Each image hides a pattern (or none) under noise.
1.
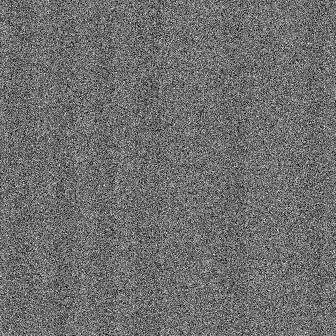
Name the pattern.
bands of columns
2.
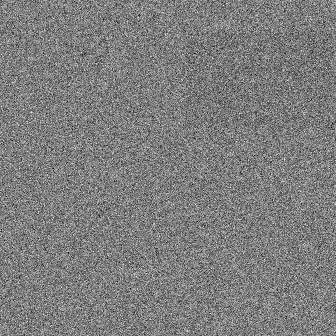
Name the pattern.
one block
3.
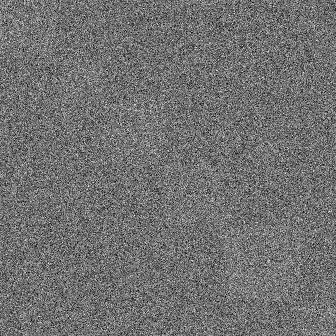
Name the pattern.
blocks along the diagonal
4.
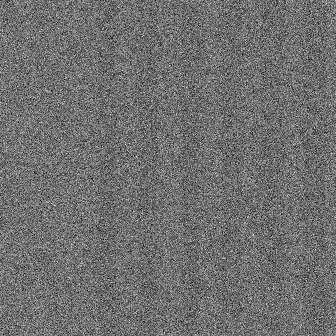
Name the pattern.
bands of columns
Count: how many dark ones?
6
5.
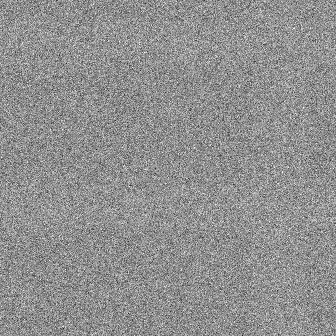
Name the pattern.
bands of rows crossing bands of columns
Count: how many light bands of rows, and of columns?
2 and 1
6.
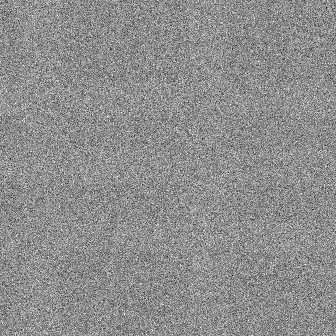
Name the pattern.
bands of rows crossing bands of columns
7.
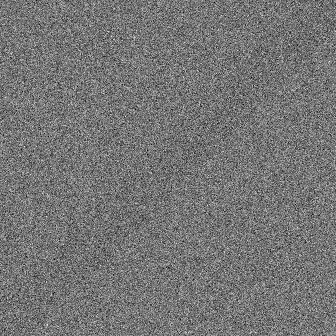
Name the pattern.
a diagonal band
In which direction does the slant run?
bottom left to top right
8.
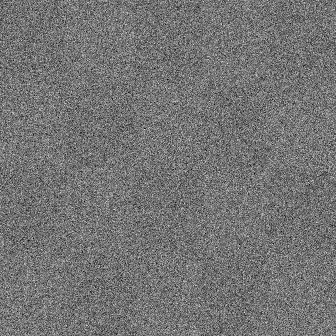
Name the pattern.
a checkerboard
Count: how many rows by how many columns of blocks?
4 by 5
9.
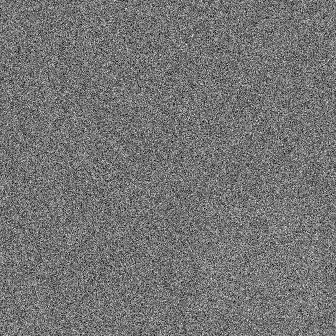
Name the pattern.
one block
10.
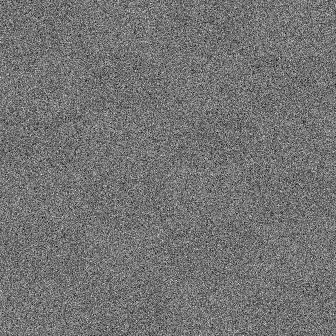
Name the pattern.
a checkerboard
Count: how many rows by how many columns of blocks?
6 by 4
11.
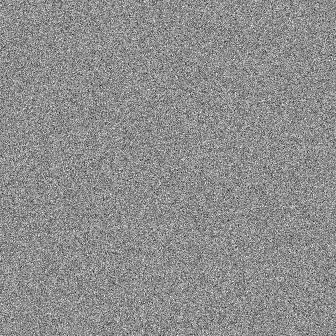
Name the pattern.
only noise
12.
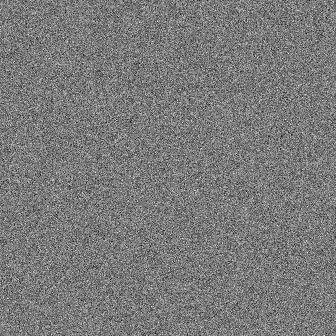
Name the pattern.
only noise
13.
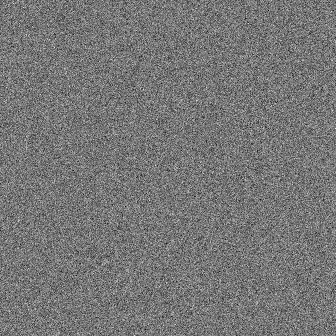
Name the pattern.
only noise
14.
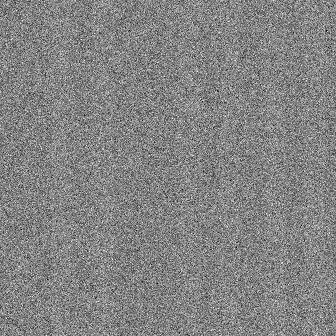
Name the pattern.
bands of columns
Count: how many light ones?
6
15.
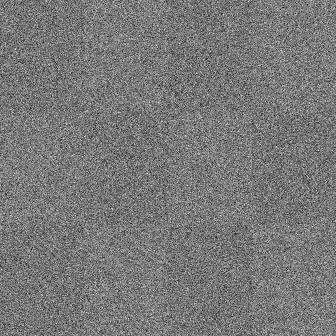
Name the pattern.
a checkerboard
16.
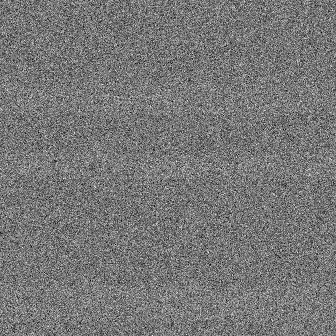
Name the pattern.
bands of rows
